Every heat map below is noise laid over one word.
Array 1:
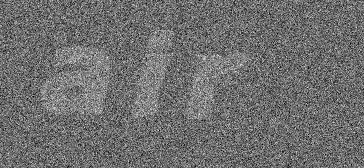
air
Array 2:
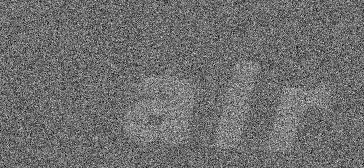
air
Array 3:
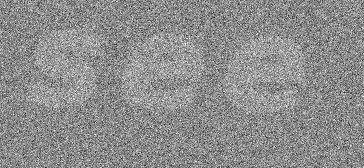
see
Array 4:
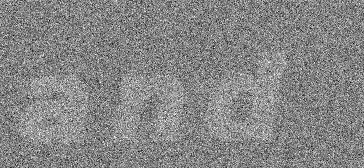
and
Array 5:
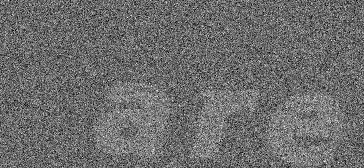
are
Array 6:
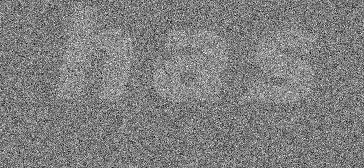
has
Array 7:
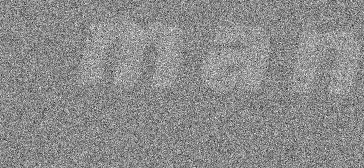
man
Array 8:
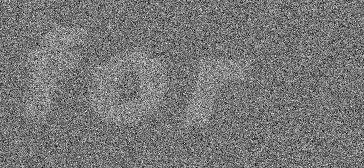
for
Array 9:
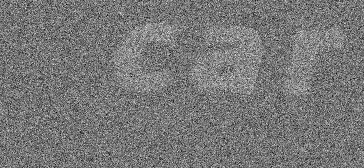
car
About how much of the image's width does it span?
two thirds
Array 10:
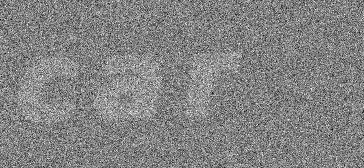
car
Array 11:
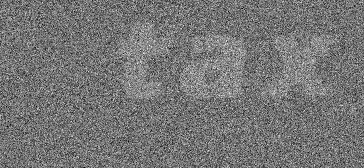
tax
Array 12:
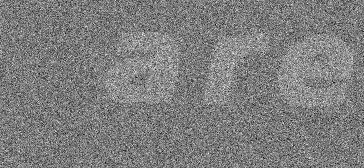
are
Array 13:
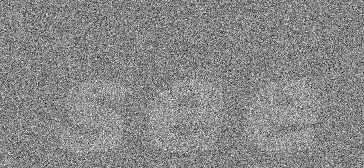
see
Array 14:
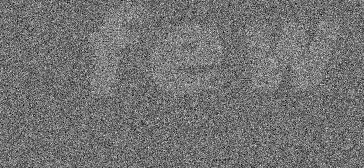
few
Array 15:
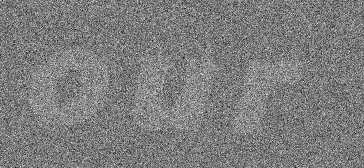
our
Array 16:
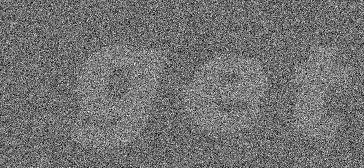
get
